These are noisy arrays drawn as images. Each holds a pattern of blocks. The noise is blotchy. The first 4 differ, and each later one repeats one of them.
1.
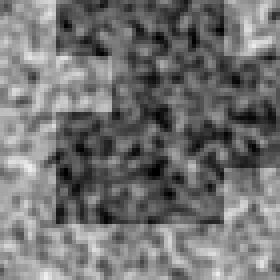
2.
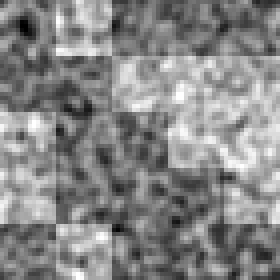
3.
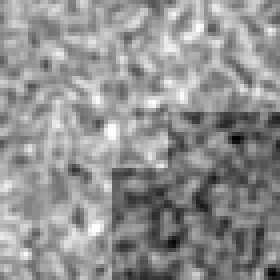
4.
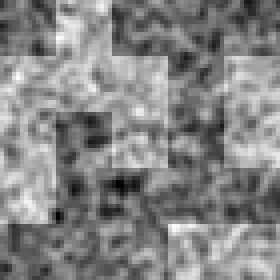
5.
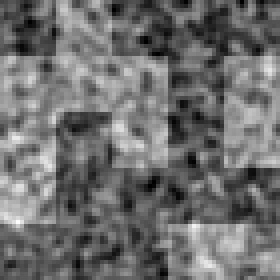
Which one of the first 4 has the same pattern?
4
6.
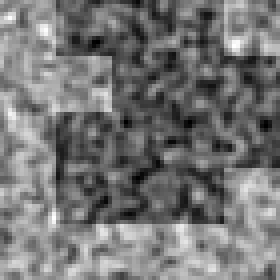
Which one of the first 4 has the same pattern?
1
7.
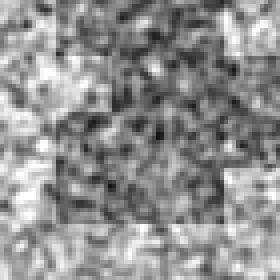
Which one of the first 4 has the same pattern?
1
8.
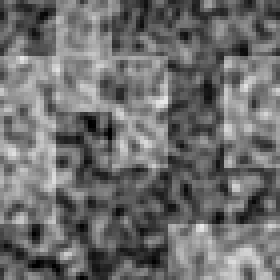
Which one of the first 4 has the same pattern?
4
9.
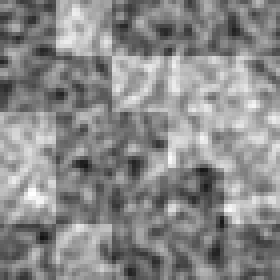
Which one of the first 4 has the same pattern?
2
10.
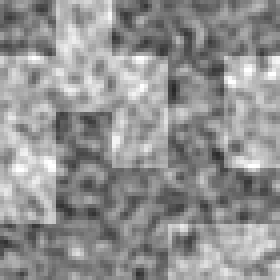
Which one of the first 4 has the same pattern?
4
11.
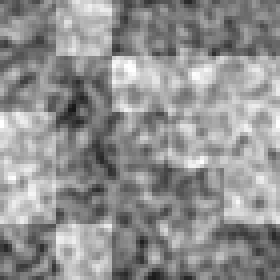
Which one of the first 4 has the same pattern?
2
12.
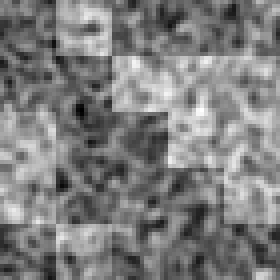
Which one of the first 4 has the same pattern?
2
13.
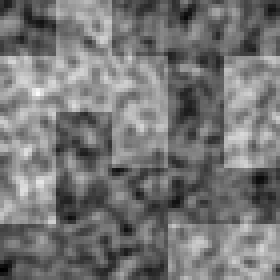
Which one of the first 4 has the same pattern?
4
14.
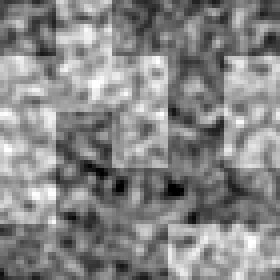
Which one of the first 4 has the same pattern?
4
